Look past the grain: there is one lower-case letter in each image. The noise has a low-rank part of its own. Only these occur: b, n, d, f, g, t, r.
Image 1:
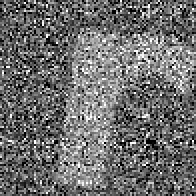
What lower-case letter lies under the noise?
r
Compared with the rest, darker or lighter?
lighter
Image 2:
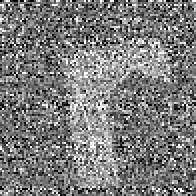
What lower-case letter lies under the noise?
r
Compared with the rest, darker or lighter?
lighter
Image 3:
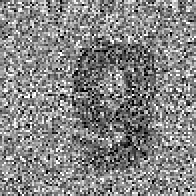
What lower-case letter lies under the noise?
g
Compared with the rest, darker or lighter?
darker
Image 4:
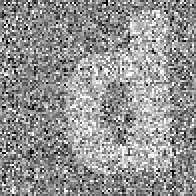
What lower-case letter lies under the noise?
d
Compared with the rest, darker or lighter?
lighter
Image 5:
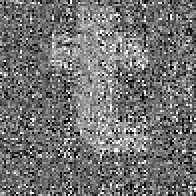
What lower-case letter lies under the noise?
t
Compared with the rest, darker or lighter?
lighter
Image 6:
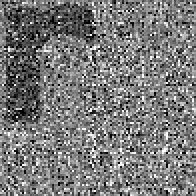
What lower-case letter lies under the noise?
r
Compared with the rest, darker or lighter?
darker
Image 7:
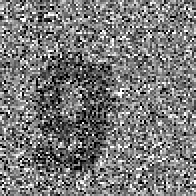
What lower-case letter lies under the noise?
g
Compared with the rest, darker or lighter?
darker
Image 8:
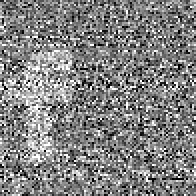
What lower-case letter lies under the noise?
f
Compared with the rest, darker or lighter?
lighter
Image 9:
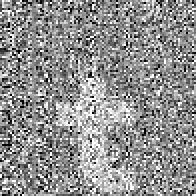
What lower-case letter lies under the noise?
t
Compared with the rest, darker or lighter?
lighter
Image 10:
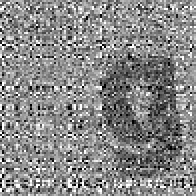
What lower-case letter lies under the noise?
g
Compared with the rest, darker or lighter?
darker
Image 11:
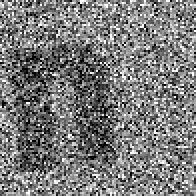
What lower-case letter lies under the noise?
n
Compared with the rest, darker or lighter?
darker
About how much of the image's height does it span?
two thirds
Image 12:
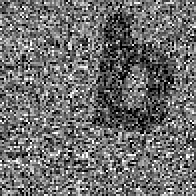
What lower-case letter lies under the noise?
b
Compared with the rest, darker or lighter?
darker
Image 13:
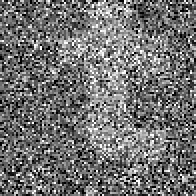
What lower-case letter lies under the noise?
t
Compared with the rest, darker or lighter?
lighter
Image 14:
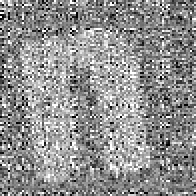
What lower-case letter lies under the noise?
n
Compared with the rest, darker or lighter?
lighter
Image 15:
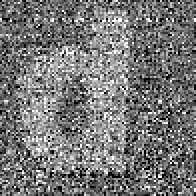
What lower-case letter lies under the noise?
d
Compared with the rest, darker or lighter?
lighter
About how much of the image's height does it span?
nearly all
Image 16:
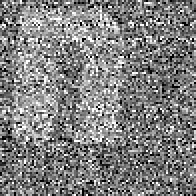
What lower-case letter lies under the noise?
n
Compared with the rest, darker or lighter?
lighter
